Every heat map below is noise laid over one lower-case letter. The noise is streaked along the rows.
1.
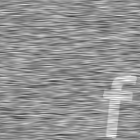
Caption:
light f, bottom right
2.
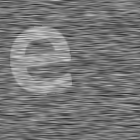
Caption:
light e
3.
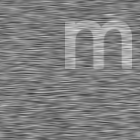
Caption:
light m
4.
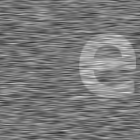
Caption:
light e
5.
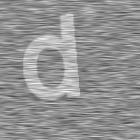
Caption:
light d
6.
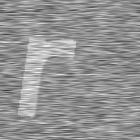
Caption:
light r
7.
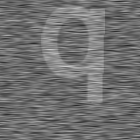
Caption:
light q
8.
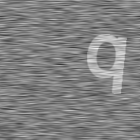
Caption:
light q, middle right
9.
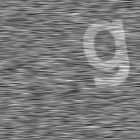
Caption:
light g
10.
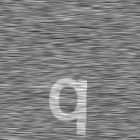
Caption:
light q, bottom middle
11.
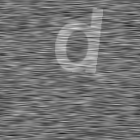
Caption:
light d
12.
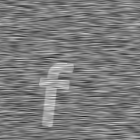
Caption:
light f
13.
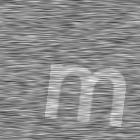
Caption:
light m
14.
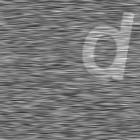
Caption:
light d
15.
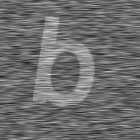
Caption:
light b
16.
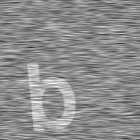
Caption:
light b
